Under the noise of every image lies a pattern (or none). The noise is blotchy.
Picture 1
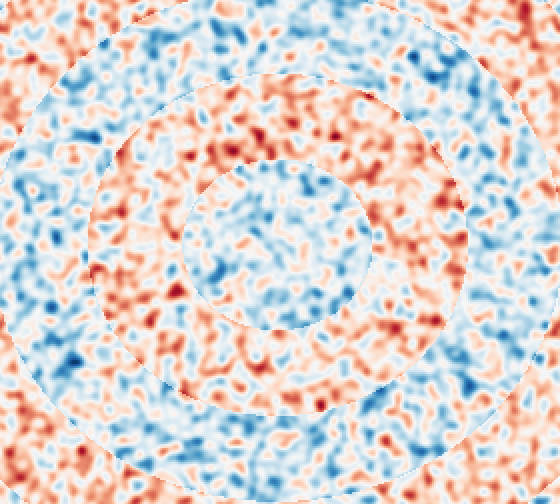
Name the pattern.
rings round one point
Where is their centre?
centre
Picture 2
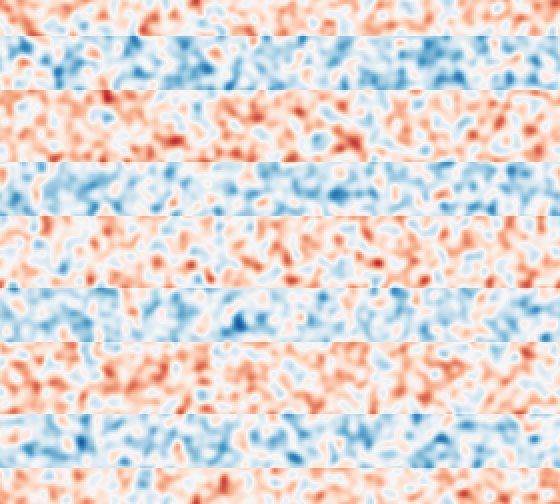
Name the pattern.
horizontal stripes
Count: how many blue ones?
4
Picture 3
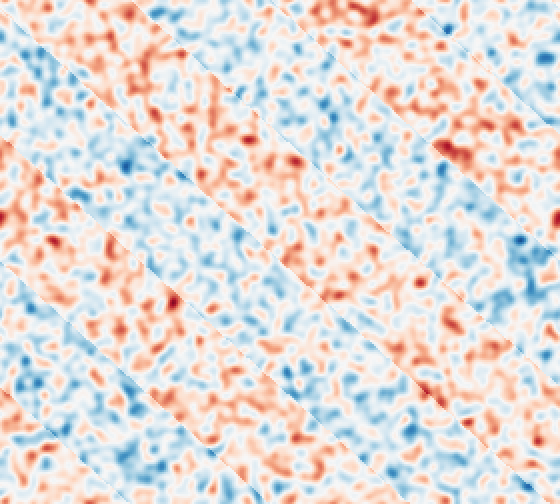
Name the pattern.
diagonal stripes
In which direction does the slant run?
top left to bottom right
